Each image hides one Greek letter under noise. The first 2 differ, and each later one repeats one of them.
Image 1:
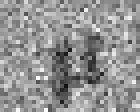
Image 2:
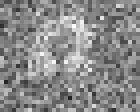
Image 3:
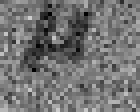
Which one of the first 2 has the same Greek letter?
1
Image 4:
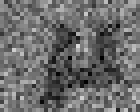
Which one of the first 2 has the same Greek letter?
1
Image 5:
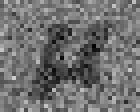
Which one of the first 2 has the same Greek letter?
1
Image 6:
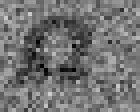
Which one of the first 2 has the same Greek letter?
2
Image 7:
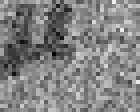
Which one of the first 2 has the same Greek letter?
1
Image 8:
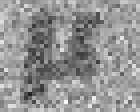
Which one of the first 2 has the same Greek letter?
1
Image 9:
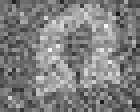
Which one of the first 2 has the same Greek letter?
2
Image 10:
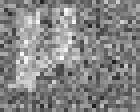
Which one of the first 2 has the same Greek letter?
1
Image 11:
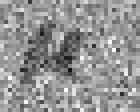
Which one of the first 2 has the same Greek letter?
1
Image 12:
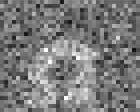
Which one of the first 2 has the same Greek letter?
2
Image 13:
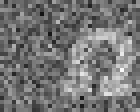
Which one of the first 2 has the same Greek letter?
2
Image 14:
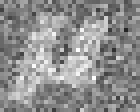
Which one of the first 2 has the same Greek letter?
1
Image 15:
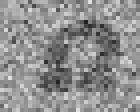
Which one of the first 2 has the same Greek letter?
2
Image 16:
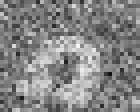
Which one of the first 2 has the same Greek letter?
2
